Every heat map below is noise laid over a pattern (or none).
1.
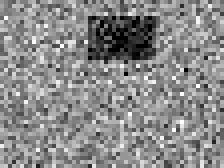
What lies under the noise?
one block
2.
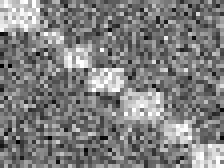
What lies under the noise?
blocks along the diagonal
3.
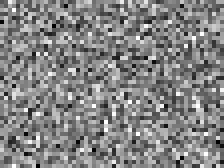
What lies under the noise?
only noise
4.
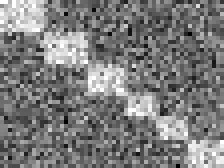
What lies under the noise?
blocks along the diagonal
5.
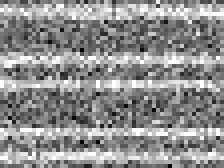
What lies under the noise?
bands of rows
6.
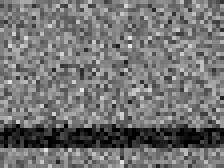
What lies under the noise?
one band of rows
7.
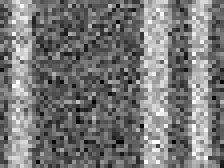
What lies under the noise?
bands of columns
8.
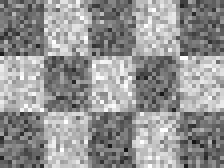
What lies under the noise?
a checkerboard
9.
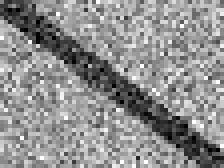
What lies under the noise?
a diagonal band
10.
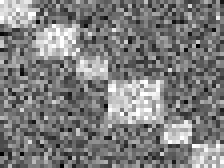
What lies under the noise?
blocks along the diagonal
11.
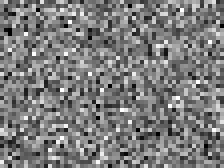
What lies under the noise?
only noise
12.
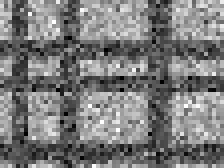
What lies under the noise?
bands of rows crossing bands of columns
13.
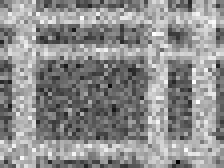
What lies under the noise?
bands of rows crossing bands of columns
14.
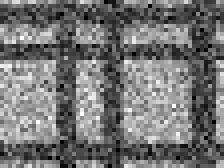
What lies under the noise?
bands of rows crossing bands of columns
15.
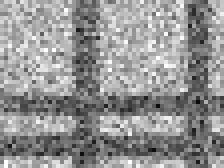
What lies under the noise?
bands of rows crossing bands of columns
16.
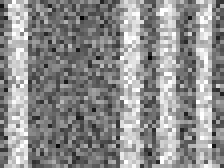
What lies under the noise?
bands of columns
